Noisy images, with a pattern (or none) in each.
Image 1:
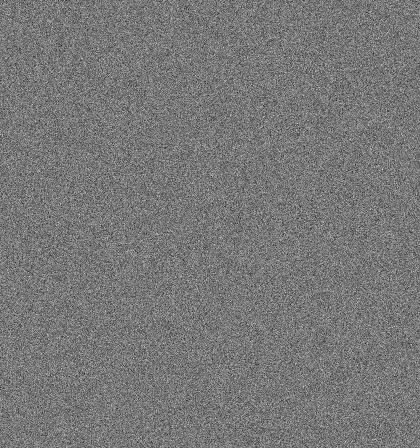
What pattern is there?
only noise
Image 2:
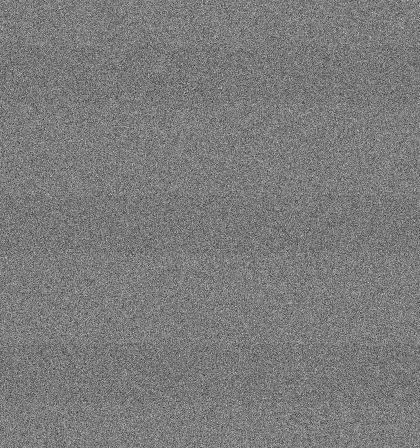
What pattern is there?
horizontal stripes
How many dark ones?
3
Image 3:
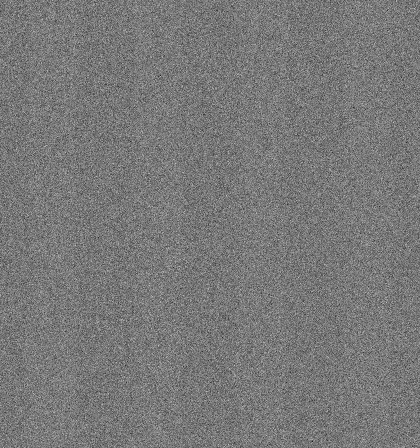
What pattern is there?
vertical stripes
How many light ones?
4
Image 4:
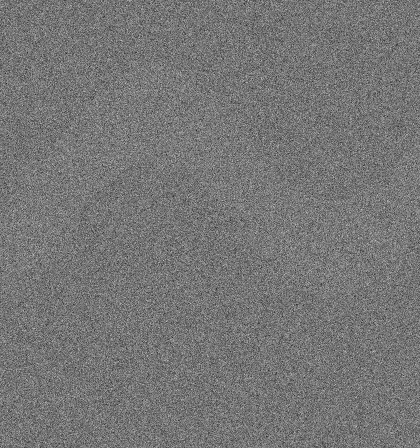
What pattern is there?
a wavy band
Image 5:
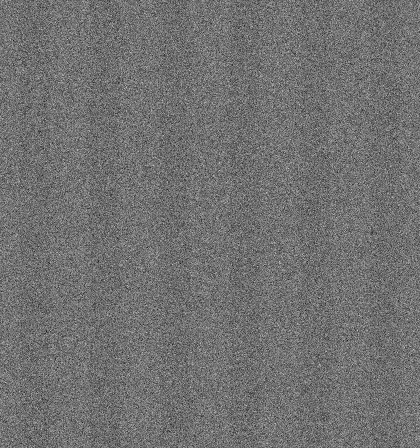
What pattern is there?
vertical stripes
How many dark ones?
6
